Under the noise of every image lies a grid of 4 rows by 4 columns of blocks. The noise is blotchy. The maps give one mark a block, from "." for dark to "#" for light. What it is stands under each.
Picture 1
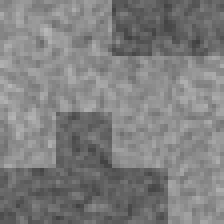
# # . .
# # # #
# . # #
. . . #
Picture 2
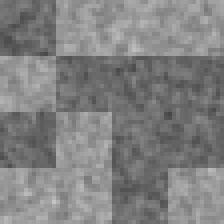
. # # #
# . . .
. # . .
# # . #
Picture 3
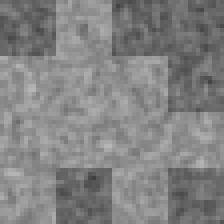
. # . .
# # # .
# # # #
# . # .
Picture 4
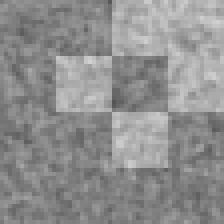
. . # #
. # . #
. . # .
. . . .
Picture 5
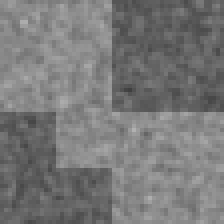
# # . .
# # . .
. # # #
. . # #
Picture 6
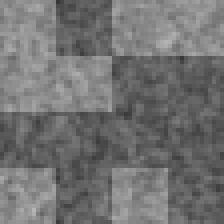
# . # #
# # . .
. . . .
# . # .
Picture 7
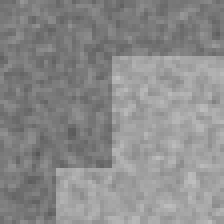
. . . .
. . # #
. . # #
. # # #
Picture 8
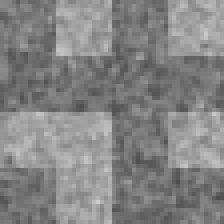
. # . #
. . . .
# # . #
. # . .
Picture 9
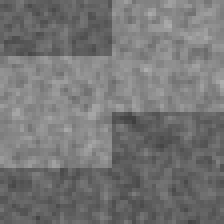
. . # #
# # # #
# # . .
. . . .
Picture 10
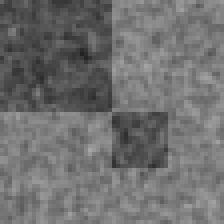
. . # #
. . # #
# # . #
# # # #
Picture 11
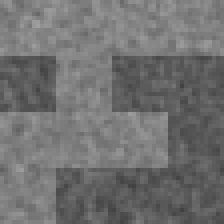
# # # #
. # . .
# # # .
# . . .
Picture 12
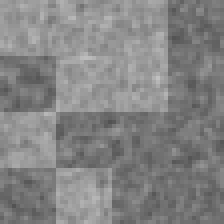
# # # .
. # # .
# . . .
. # . .
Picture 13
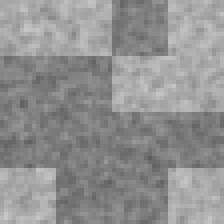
# # . #
. . # #
. . . .
# . . #
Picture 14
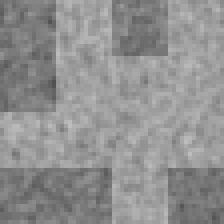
. # . #
. # # #
# # # #
. . # .
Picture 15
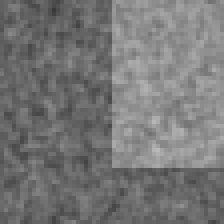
. . # #
. . # #
. . # #
. . . .
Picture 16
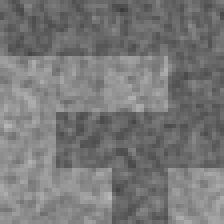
. . . .
# # # .
# . . .
# # . #
